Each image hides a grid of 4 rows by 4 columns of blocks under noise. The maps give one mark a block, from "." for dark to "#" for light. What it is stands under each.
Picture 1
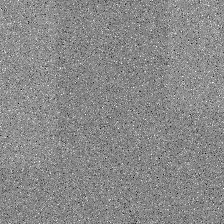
# . . #
# . . #
# . . .
. . . .
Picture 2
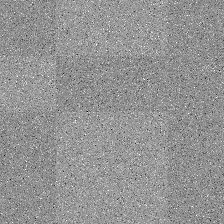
. # # .
# . . .
. # # .
. # # .
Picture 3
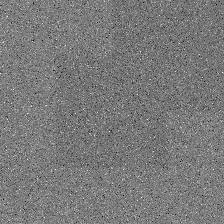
# # . .
# . . .
# . . #
# # # #
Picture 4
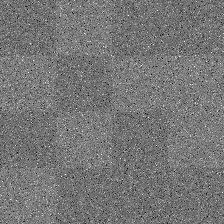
. # . .
# . # #
. # . #
# . . .
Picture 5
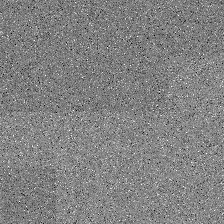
. . . .
. . . #
# # # #
. # # #
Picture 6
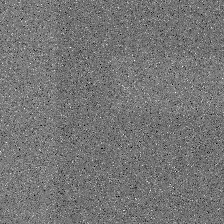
# . . .
# . # #
# . . .
# . . .
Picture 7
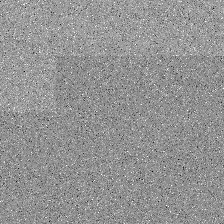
# # # #
# . . .
. . . .
. . . .
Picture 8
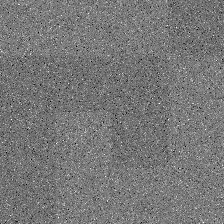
# # # .
. . . #
. # . #
. # # #
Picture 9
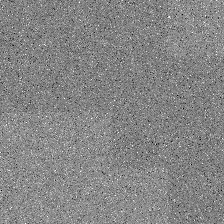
. . . #
. . . .
# # . .
# # # .
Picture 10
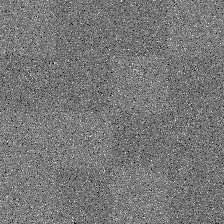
# . . #
. . # .
# # . .
# . # .
